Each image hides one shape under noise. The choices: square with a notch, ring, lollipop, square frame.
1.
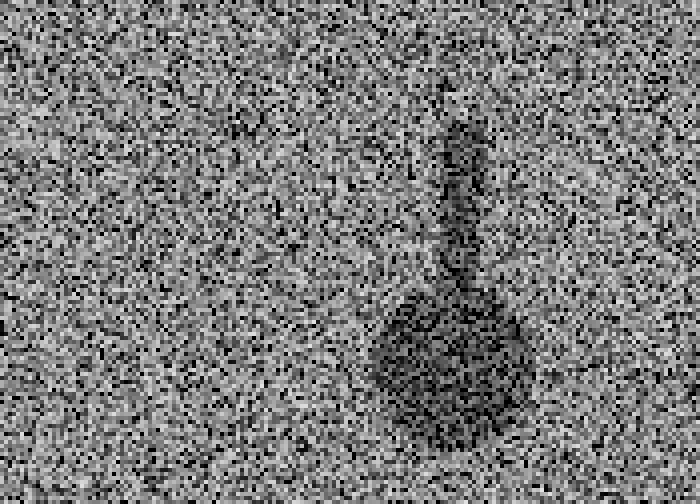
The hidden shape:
lollipop
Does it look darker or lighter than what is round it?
darker
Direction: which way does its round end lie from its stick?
down
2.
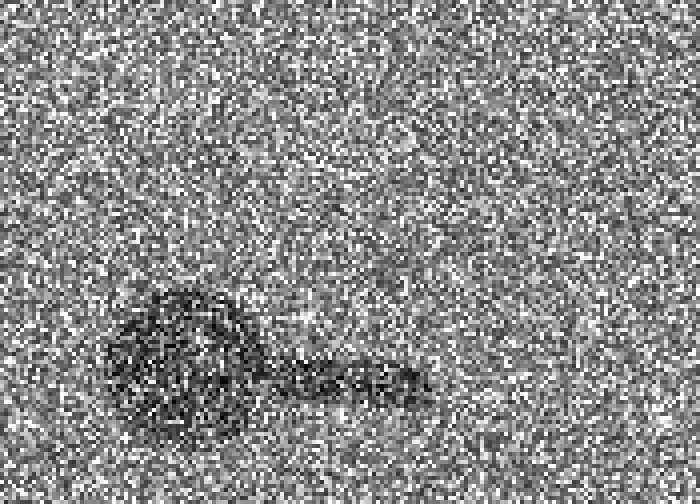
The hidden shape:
lollipop
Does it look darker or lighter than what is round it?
darker
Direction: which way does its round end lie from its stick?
left
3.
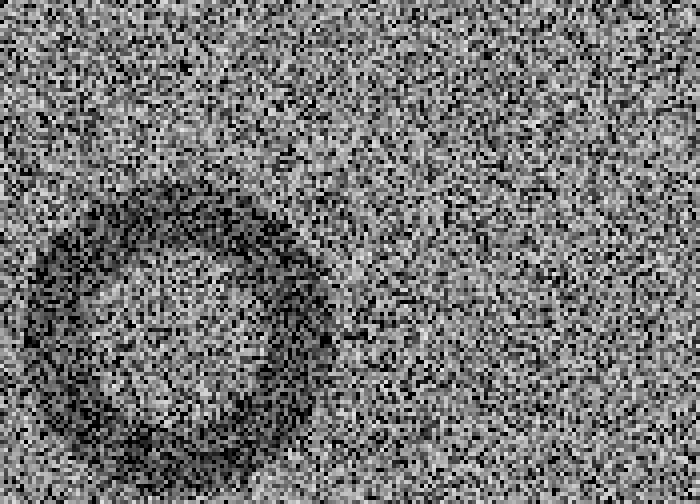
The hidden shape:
ring
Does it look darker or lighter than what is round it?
darker
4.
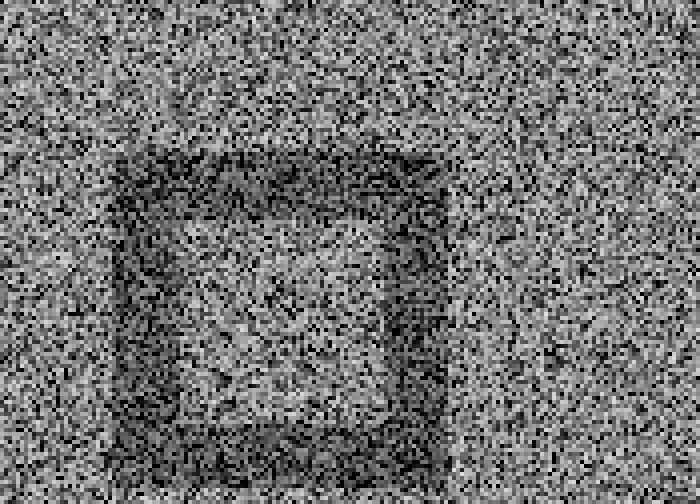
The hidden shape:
square frame
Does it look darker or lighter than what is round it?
darker
